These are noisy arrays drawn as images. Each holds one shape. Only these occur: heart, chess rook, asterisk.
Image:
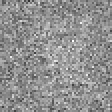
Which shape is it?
chess rook
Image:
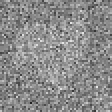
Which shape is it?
heart
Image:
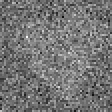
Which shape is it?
heart
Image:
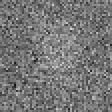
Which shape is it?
chess rook
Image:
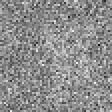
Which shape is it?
chess rook
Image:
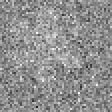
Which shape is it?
asterisk
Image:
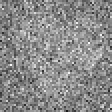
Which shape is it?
heart
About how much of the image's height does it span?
nearly all
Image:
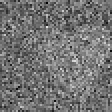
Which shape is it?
heart
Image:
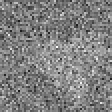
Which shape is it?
heart
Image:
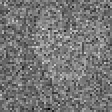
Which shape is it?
heart
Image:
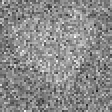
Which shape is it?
heart
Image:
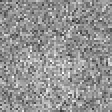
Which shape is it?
asterisk
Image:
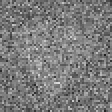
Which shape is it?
heart
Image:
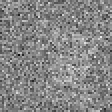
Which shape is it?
chess rook
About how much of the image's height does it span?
two thirds
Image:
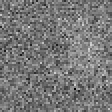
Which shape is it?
chess rook
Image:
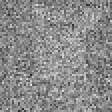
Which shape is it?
chess rook
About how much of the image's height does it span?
nearly all
